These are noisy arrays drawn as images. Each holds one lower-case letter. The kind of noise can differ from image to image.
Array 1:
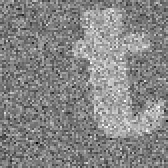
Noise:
independent entries
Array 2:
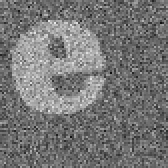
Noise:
low rank plus noise
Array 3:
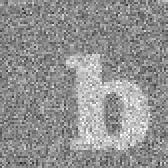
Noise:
low rank plus noise
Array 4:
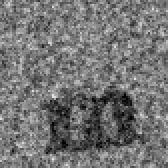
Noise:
blotchy
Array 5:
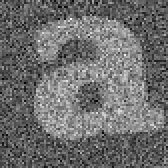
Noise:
low rank plus noise
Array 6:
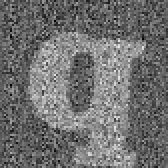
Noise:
columns of uneven size
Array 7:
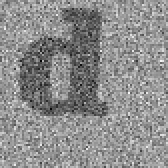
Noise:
low rank plus noise
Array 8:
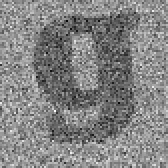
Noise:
low rank plus noise
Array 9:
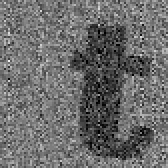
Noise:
columns of uneven size
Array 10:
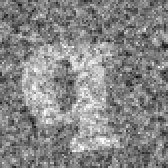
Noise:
blotchy
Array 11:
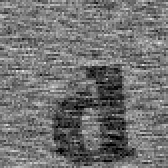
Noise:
streaked along the rows
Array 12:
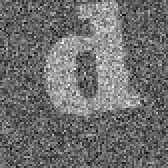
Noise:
independent entries
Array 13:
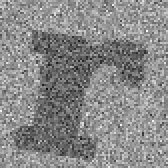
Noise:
independent entries
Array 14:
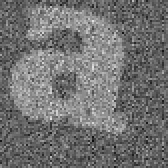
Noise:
columns of uneven size
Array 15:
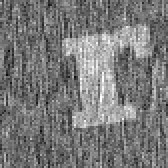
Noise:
streaked along the columns
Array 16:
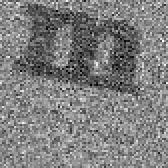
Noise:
low rank plus noise
